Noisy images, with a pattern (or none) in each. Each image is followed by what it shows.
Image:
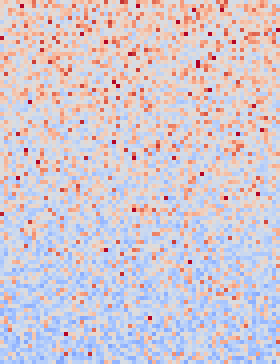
a smooth slope
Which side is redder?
top
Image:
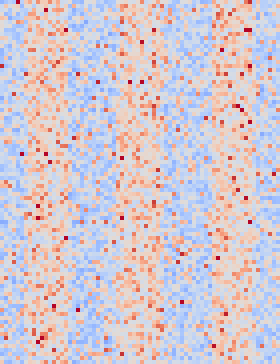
vertical stripes
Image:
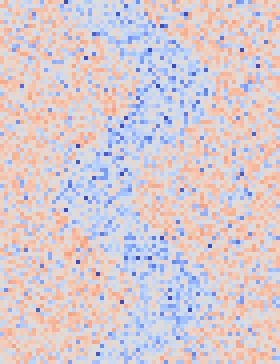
a wavy band
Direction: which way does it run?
top to bottom
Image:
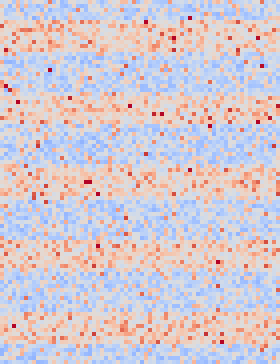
horizontal stripes
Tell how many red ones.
5
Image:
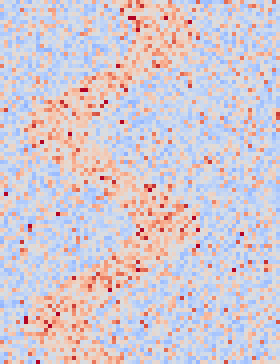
a wavy band
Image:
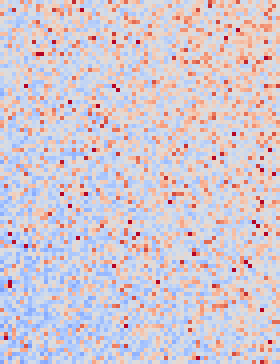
a smooth slope
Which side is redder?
top right
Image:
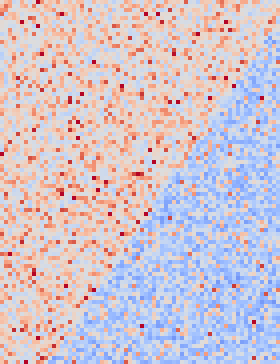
a sharp edge
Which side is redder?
top left
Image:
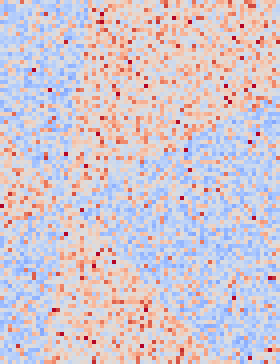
spokes from one point
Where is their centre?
middle left
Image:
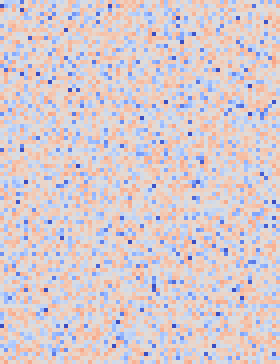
only noise
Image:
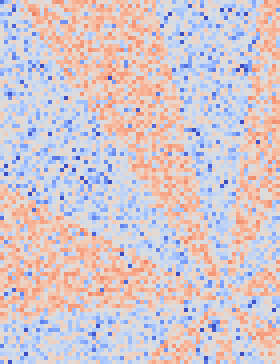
spokes from one point
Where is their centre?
bottom right
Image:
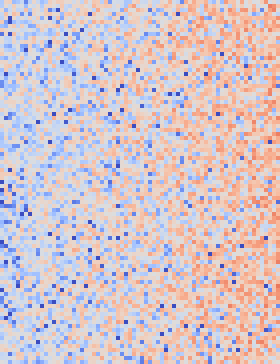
a smooth slope
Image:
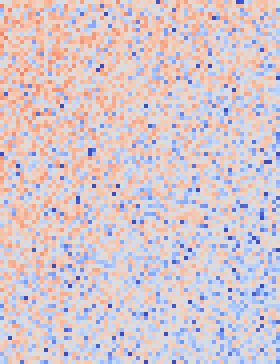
a smooth slope
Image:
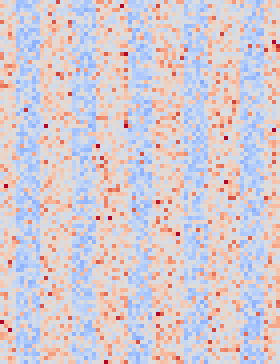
vertical stripes
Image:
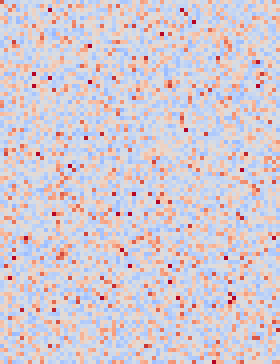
only noise
